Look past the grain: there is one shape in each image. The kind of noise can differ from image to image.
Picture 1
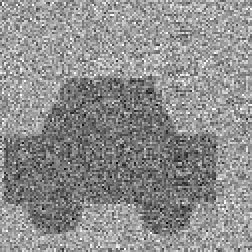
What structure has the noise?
low rank plus noise
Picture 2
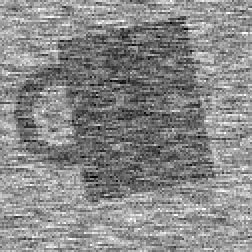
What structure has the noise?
streaked along the rows
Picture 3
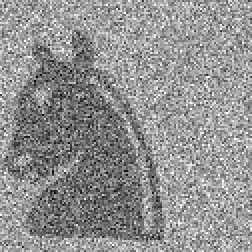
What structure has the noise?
independent entries
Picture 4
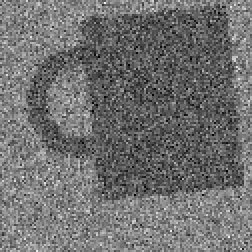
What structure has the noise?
independent entries
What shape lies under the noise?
cup
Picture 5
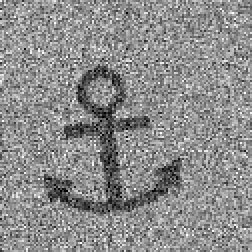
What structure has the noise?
low rank plus noise
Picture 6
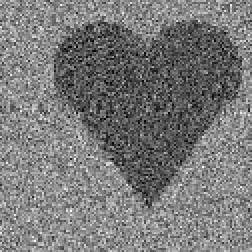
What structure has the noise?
low rank plus noise
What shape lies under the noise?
heart
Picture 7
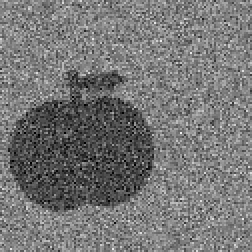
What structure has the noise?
low rank plus noise
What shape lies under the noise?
apple
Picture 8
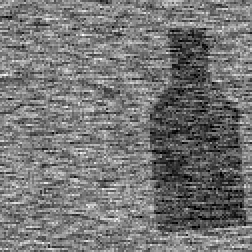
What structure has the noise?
streaked along the rows
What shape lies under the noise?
bottle
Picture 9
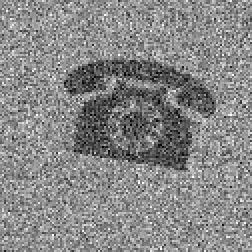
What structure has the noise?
low rank plus noise
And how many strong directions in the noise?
three or four
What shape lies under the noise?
telephone
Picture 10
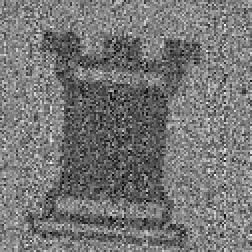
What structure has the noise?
columns of uneven size
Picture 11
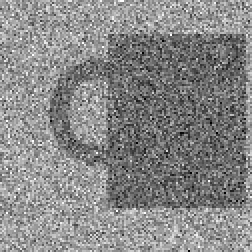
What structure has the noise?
independent entries
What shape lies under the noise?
cup
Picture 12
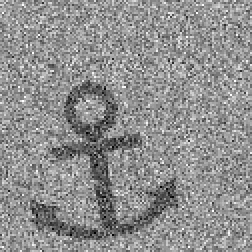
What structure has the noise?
low rank plus noise
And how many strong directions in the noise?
one
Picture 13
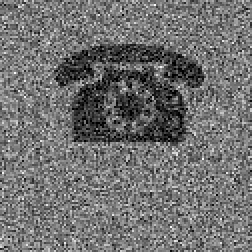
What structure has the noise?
low rank plus noise
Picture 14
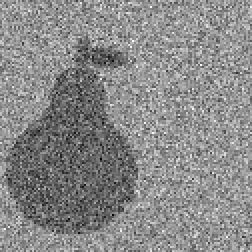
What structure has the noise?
independent entries
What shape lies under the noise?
pear
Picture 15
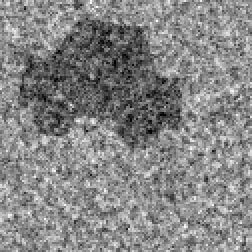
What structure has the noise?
blotchy
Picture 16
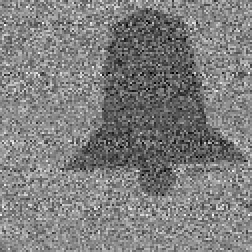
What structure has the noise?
rows of uneven size
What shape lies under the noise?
bell
